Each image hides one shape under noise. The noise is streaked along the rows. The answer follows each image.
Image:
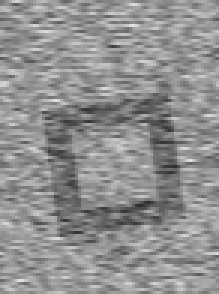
square frame
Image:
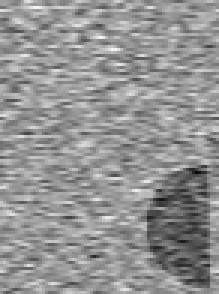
half disc
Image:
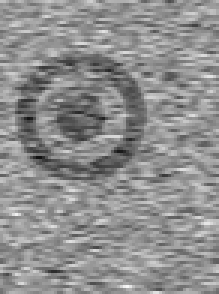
bullseye
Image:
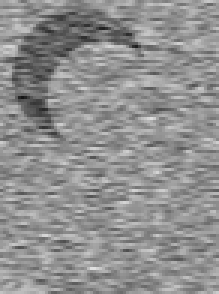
crescent
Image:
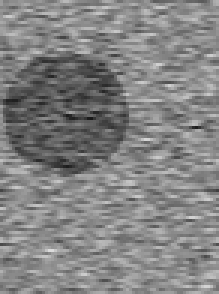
disc
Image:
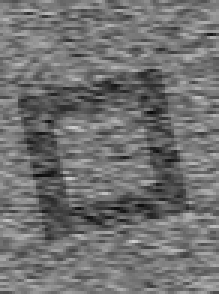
square frame
